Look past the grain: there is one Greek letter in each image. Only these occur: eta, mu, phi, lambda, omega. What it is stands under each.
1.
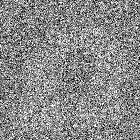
omega
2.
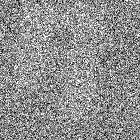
eta
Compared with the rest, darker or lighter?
lighter
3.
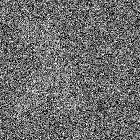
lambda
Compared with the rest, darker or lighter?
lighter
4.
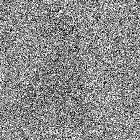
lambda
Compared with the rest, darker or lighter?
darker
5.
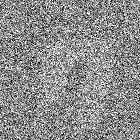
eta
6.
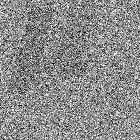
mu
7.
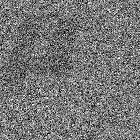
mu
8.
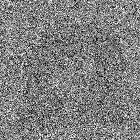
omega
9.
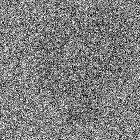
phi
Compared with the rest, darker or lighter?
darker
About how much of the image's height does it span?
nearly all
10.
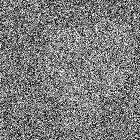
phi
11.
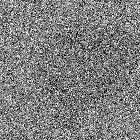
phi
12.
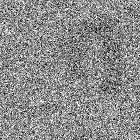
eta
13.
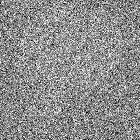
phi
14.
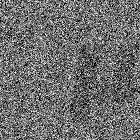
mu
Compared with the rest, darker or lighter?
darker
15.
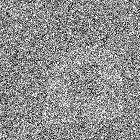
omega
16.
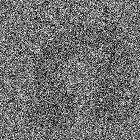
omega
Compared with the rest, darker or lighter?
darker
